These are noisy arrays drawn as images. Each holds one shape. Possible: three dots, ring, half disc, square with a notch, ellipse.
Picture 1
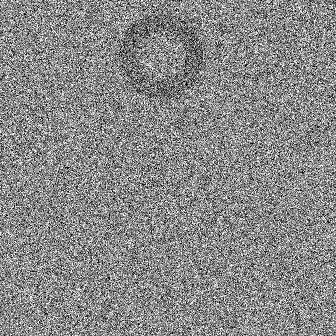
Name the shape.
ring
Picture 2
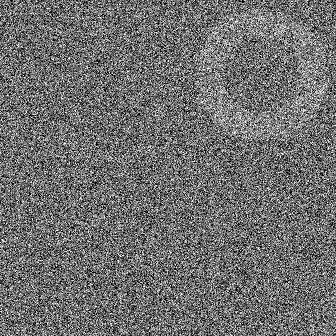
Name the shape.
ring
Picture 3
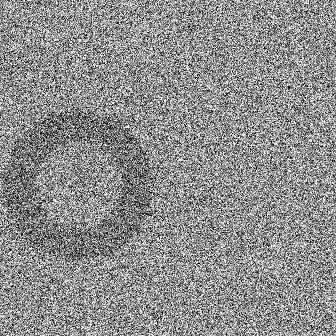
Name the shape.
ring
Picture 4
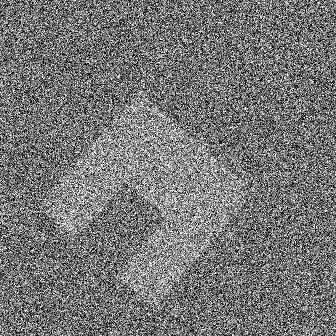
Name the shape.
square with a notch
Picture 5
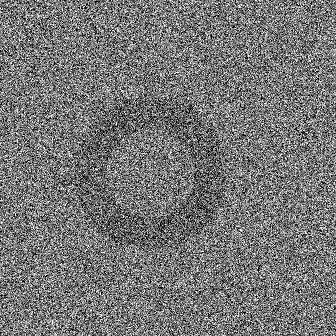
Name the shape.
ring
